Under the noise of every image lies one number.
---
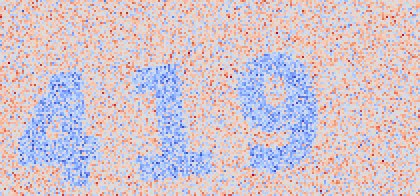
419
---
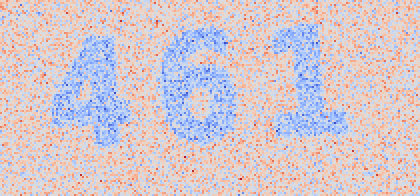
461
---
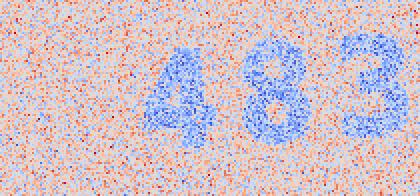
483
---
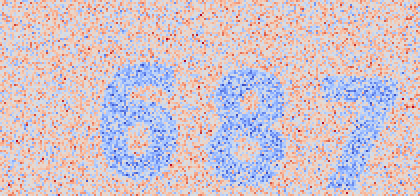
687
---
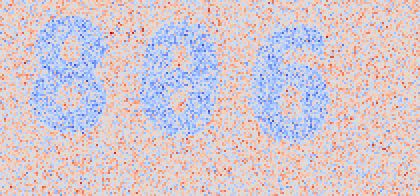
806
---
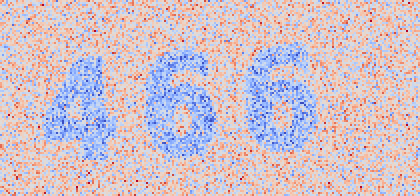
466
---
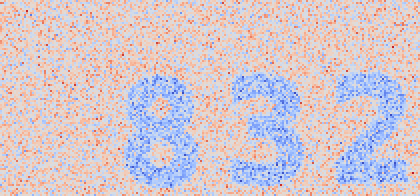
832
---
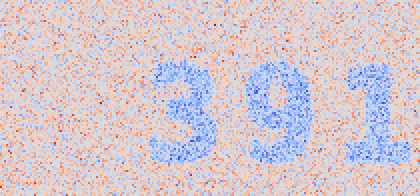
391
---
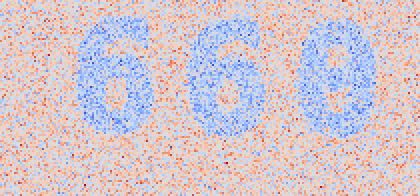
660
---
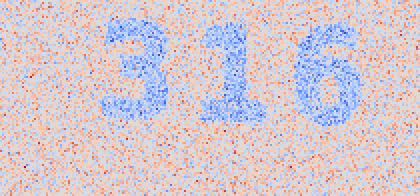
316
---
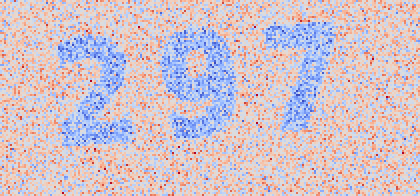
297
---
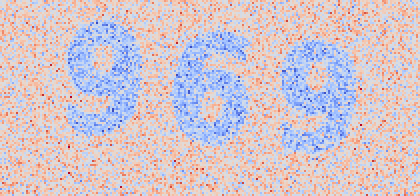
969
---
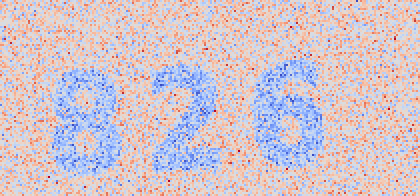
826
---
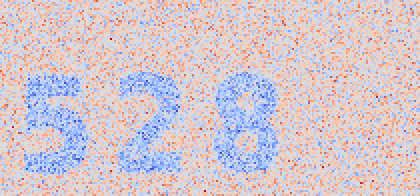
528
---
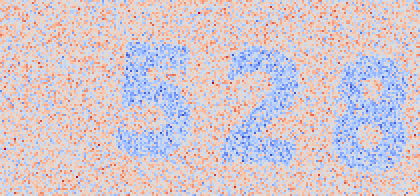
528
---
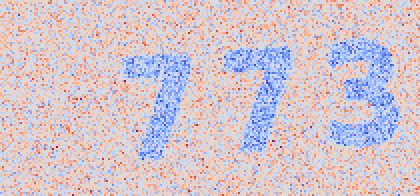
773
